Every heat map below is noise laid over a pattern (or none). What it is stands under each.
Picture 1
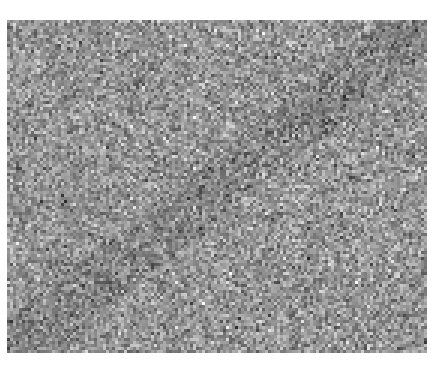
a diagonal band
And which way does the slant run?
bottom left to top right
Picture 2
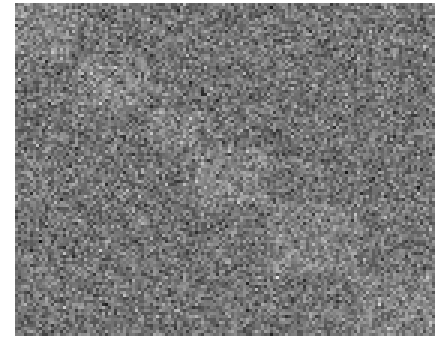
blocks along the diagonal
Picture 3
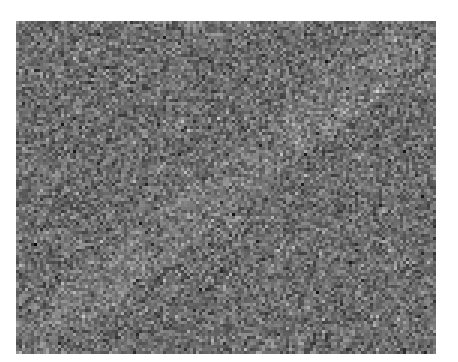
a diagonal band
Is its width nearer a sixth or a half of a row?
a sixth
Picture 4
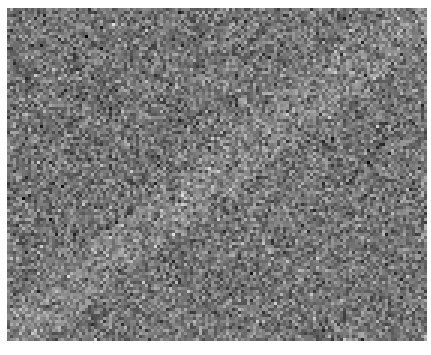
a diagonal band
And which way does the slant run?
bottom left to top right
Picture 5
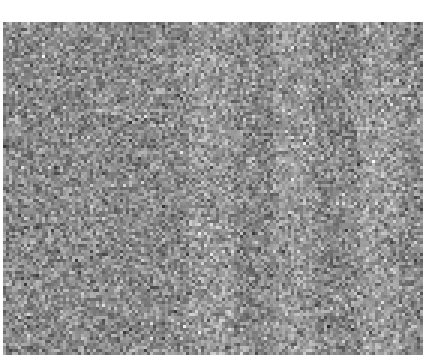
bands of columns
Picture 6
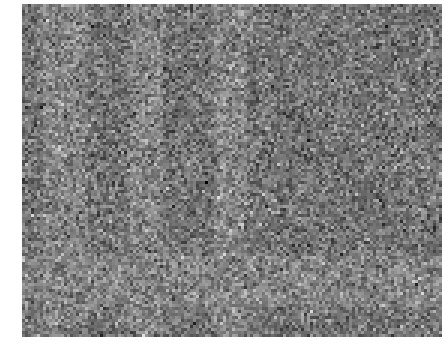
bands of rows crossing bands of columns
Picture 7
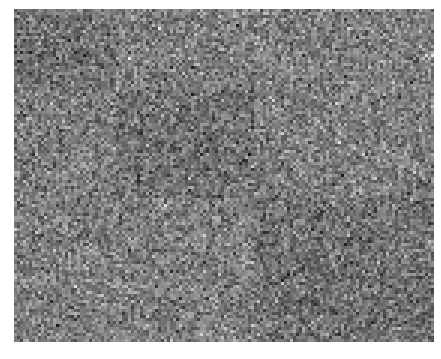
blocks along the diagonal
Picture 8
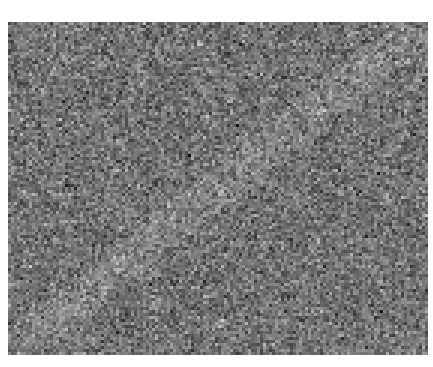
a diagonal band
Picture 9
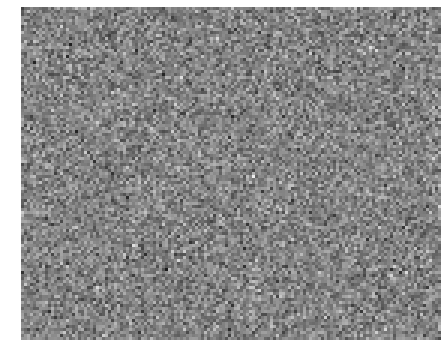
only noise
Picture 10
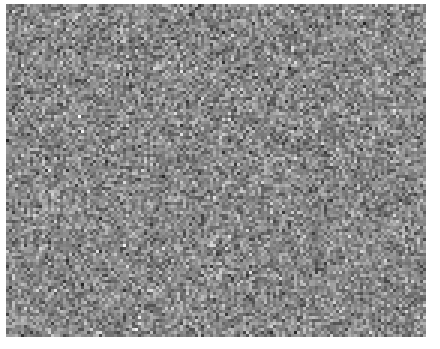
only noise
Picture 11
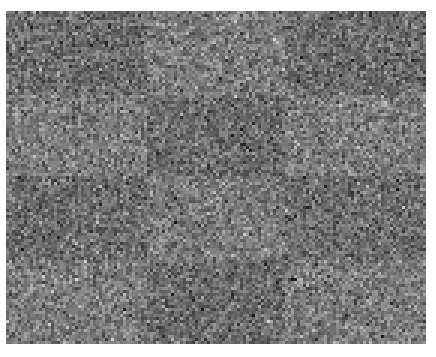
a checkerboard
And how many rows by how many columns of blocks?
4 by 3
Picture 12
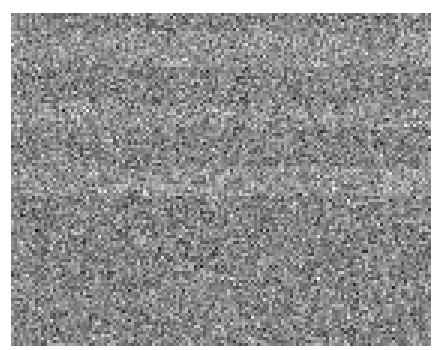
bands of rows
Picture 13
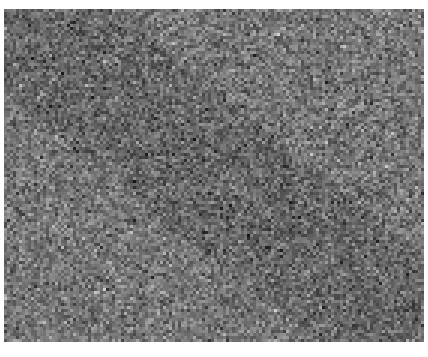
a diagonal band
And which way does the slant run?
top left to bottom right
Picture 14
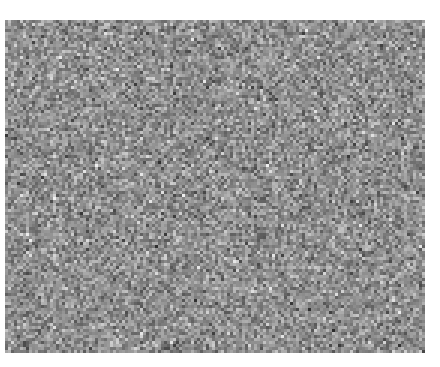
only noise
